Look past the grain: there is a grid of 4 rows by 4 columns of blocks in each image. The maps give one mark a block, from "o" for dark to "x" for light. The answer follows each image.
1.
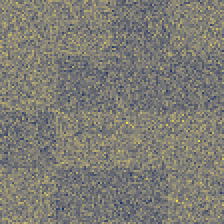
x x o x
x o o o
o x x x
x o o x
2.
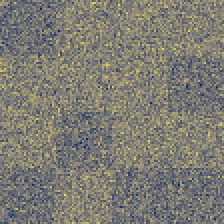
o x x x
x x x o
x o x x
o x o o
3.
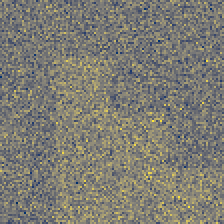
o o o o
o x o o
o x x o
o x x x
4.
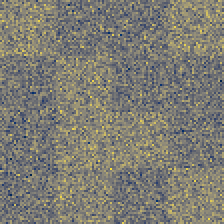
x o o x
o x o o
o x x o
o x o x
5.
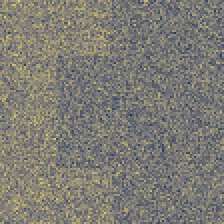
x x o o
x o o o
x o o o
x x o o
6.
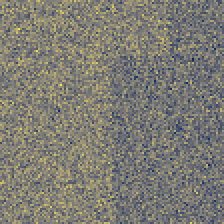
x x x o
x x o o
x x o o
x x o o
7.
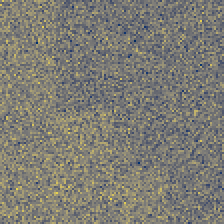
x o o o
x o o o
x x o o
x x x o
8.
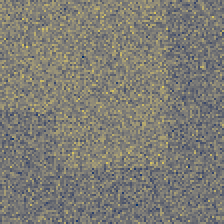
x x x o
x x x o
o x x o
o o o o
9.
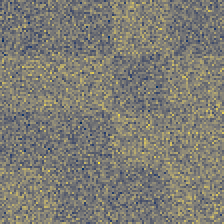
o o x o
x x o x
o o x x
x o o x
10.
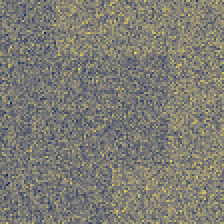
o x x x
o o o x
o o o x
o o x x
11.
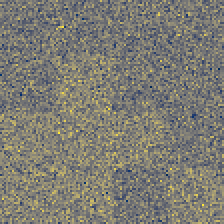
o o o o
o x o o
x x x o
x x o x
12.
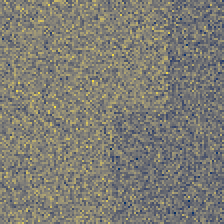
x x x o
x x x o
x x o o
x x o o
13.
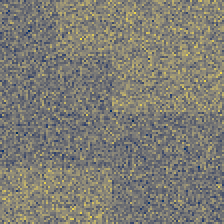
o x x x
o o x x
o o o o
x x o o
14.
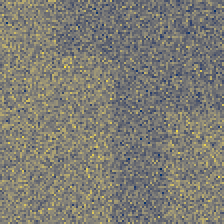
x o o o
x x o o
x x o x
x x o x
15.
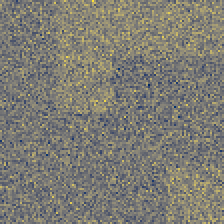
o x x x
o x o o
o o o o
o o o x
